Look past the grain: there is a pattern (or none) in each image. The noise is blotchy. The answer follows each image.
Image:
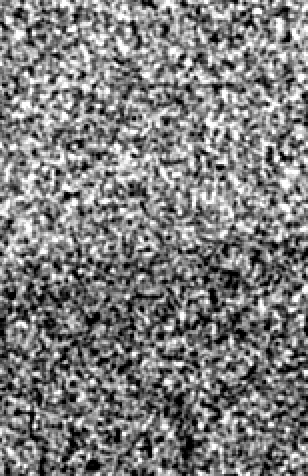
a sharp edge
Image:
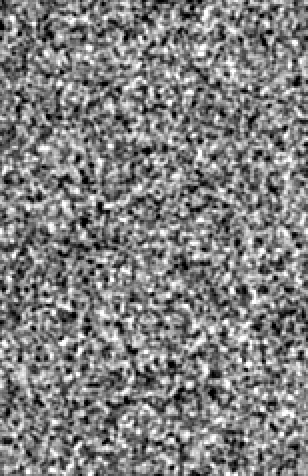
only noise
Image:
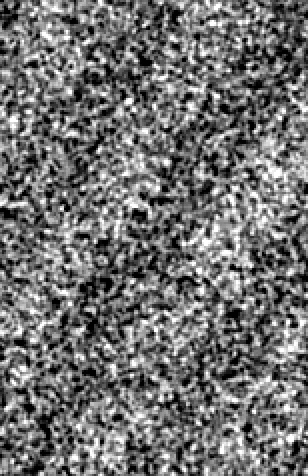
diagonal stripes
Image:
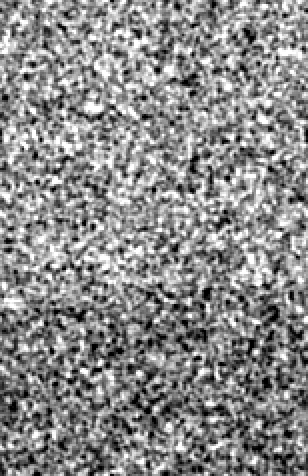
a sharp edge
